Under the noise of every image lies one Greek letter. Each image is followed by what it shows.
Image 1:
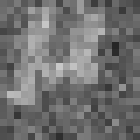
light mu
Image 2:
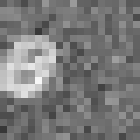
light theta, middle left
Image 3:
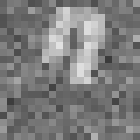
light eta
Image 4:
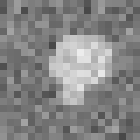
light phi
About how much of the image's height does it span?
half
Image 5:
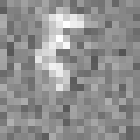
light xi
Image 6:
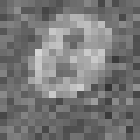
light theta
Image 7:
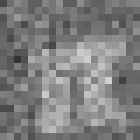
light pi
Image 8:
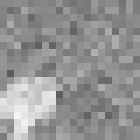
light phi, bottom left
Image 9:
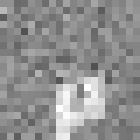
light mu, bottom middle
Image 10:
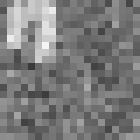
light eta, top left
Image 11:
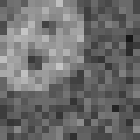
light theta
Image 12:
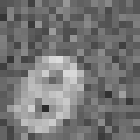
light theta
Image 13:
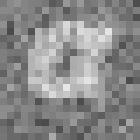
light alpha
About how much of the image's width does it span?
two thirds
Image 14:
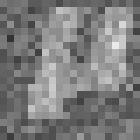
light mu
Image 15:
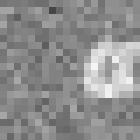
light alpha, middle right
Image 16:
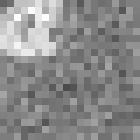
light alpha, top left
